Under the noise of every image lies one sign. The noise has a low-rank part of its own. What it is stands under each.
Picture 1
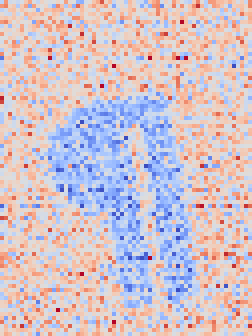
pilcrow
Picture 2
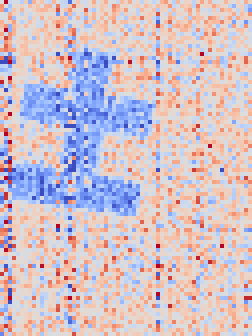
plus-minus sign
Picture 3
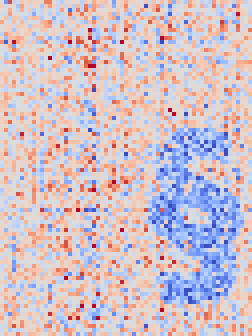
section sign
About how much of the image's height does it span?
half
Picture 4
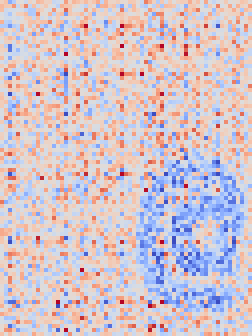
at sign
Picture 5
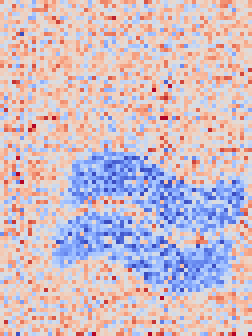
approximately sign
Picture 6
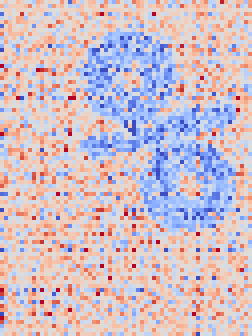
percent sign
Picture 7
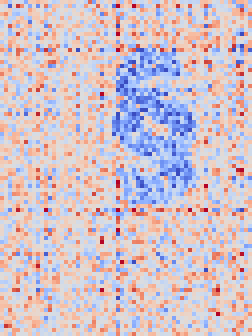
section sign
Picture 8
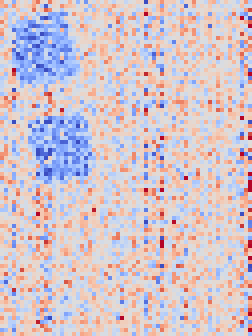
colon
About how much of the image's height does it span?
half
